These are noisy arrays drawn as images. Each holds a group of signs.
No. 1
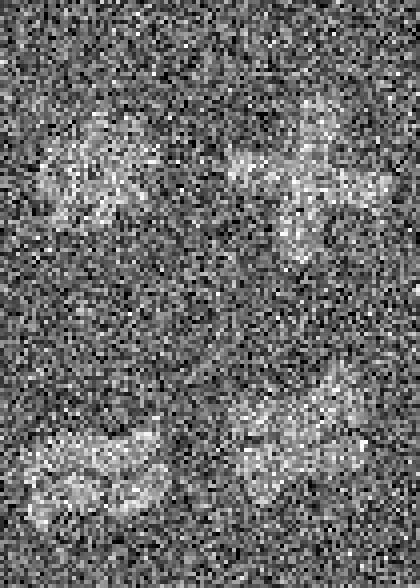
top left: hash sign; top right: plus sign; bottom left: approximately sign; bottom right: not-equal sign
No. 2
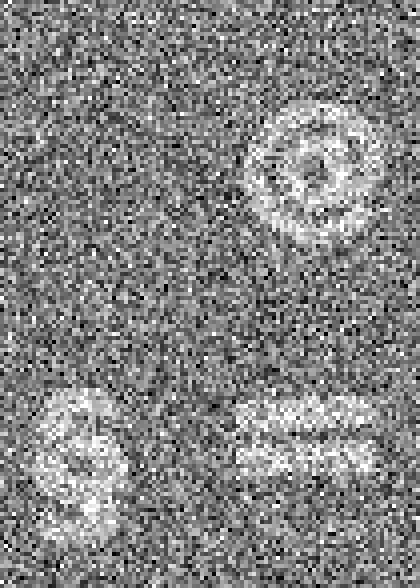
top right: at sign; bottom left: section sign; bottom right: equals sign
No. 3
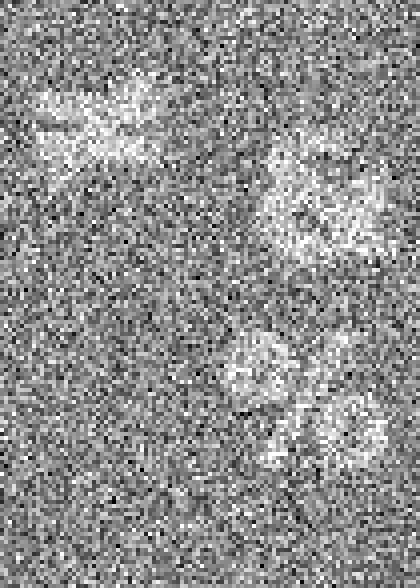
top left: not-equal sign; top right: ampersand; bottom right: percent sign
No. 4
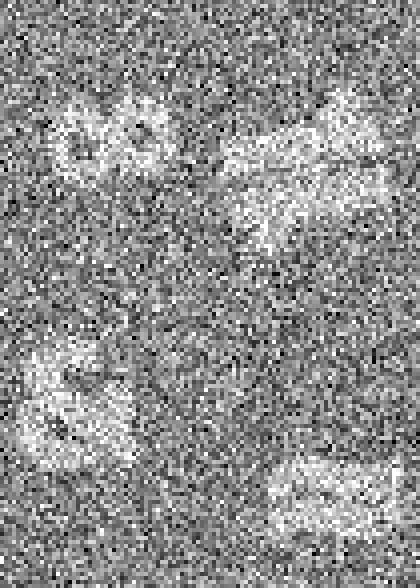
top left: infinity sign; top right: not-equal sign; bottom left: ampersand; bottom right: approximately sign
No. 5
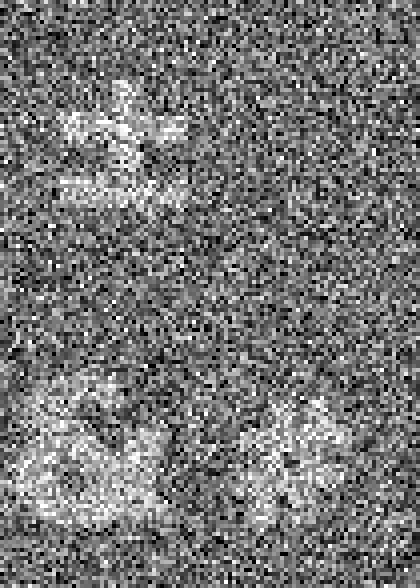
top left: plus-minus sign; bottom left: ampersand; bottom right: hash sign
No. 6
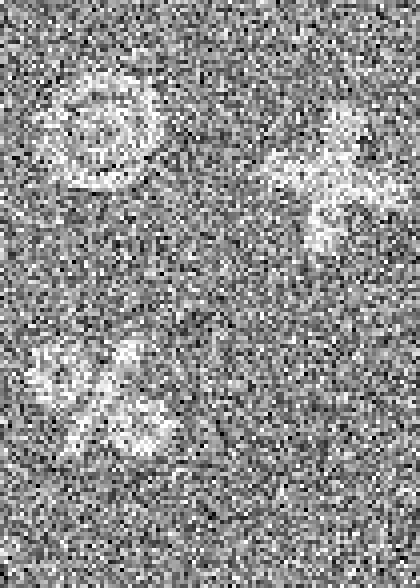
top left: at sign; top right: plus sign; bottom left: percent sign
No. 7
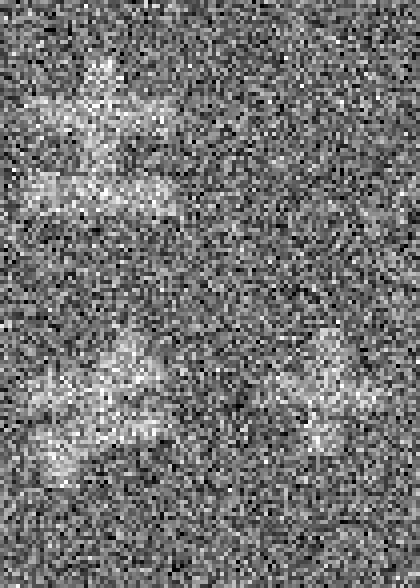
top left: plus-minus sign; bottom left: not-equal sign; bottom right: plus sign
